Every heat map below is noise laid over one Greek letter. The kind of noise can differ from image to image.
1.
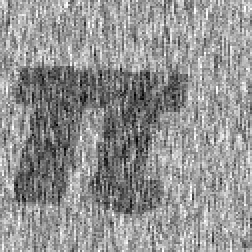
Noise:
streaked along the columns
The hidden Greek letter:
pi
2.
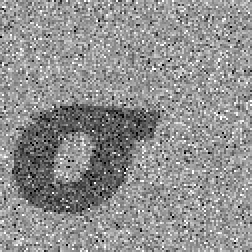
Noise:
heavy tails
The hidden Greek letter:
sigma
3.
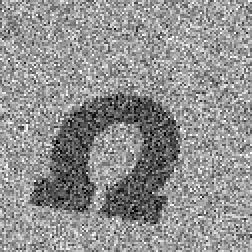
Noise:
independent entries
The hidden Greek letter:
omega
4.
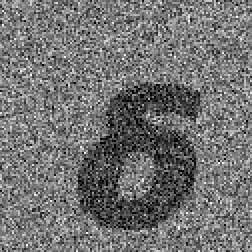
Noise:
independent entries
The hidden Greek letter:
delta
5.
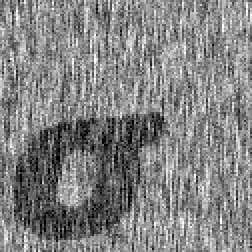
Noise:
streaked along the columns
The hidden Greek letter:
sigma
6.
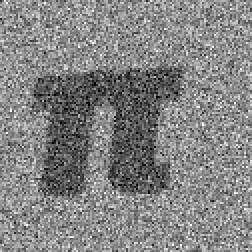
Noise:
independent entries
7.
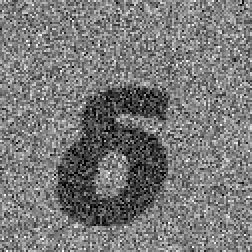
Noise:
independent entries
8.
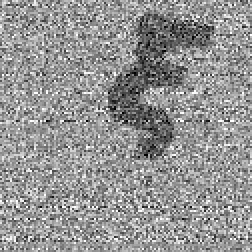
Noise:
rows of uneven size
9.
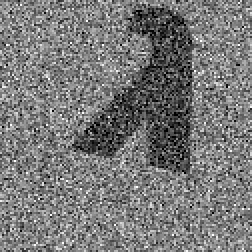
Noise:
independent entries
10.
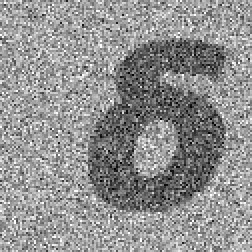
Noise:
independent entries
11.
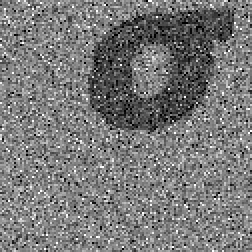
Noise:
heavy tails
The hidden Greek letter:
sigma
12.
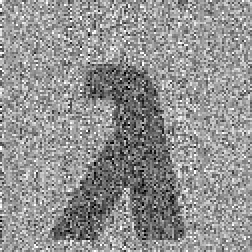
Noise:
columns of uneven size
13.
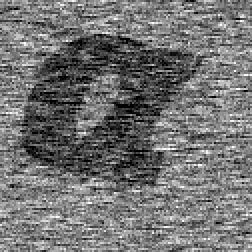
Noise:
streaked along the rows
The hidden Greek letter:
alpha
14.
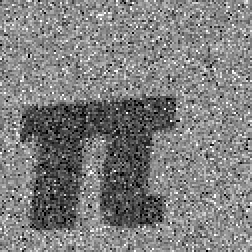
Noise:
heavy tails
